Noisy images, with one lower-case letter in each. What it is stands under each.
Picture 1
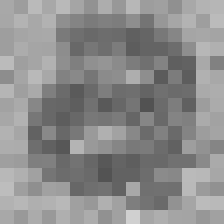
a
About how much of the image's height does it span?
nearly all
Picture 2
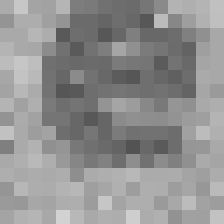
e
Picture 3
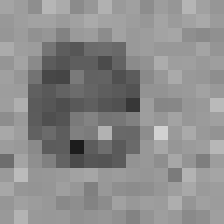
e
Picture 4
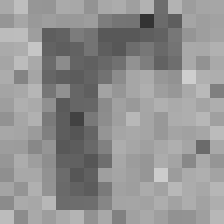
r
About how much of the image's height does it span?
nearly all
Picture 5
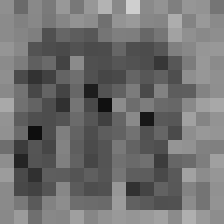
m
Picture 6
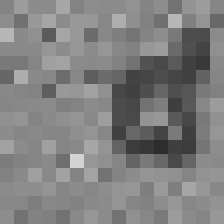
d
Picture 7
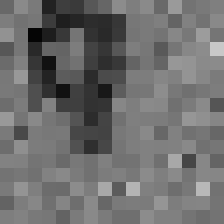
q
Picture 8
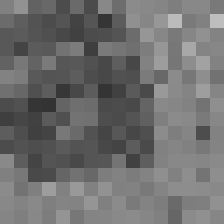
a
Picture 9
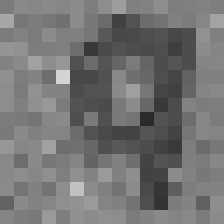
q
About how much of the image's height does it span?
nearly all
